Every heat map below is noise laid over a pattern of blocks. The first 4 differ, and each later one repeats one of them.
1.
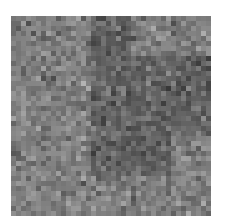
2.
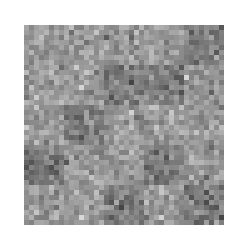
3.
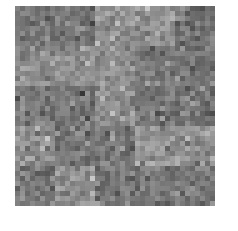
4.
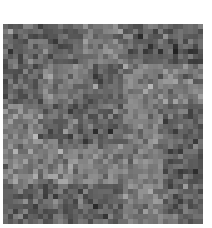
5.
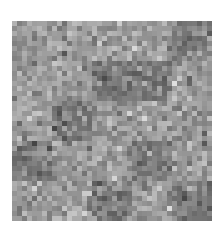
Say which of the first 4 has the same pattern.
2
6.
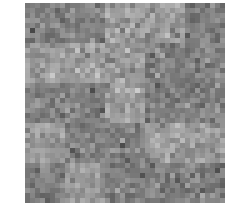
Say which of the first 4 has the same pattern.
3
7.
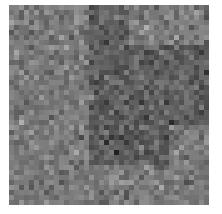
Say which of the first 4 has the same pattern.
1
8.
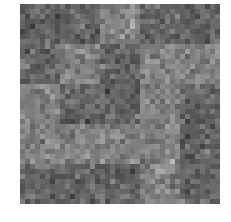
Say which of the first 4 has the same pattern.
4
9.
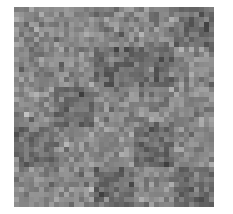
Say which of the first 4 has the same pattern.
2
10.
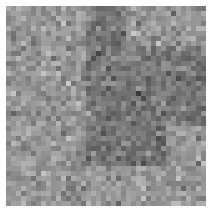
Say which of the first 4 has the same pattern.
1
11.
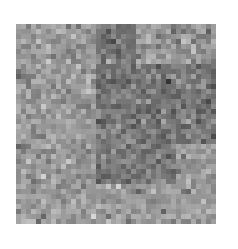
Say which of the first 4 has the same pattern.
1
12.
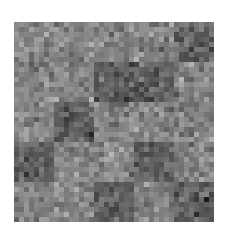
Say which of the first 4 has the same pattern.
2
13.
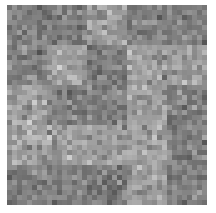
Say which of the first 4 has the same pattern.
4
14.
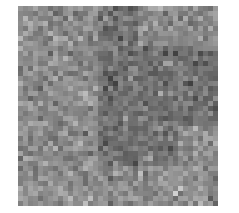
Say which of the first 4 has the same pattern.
1
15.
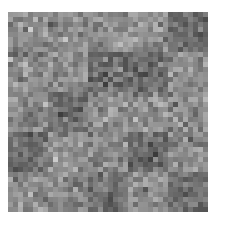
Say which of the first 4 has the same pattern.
2
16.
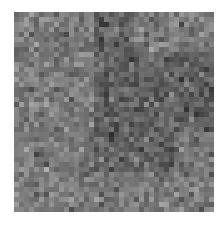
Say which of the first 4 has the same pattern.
1
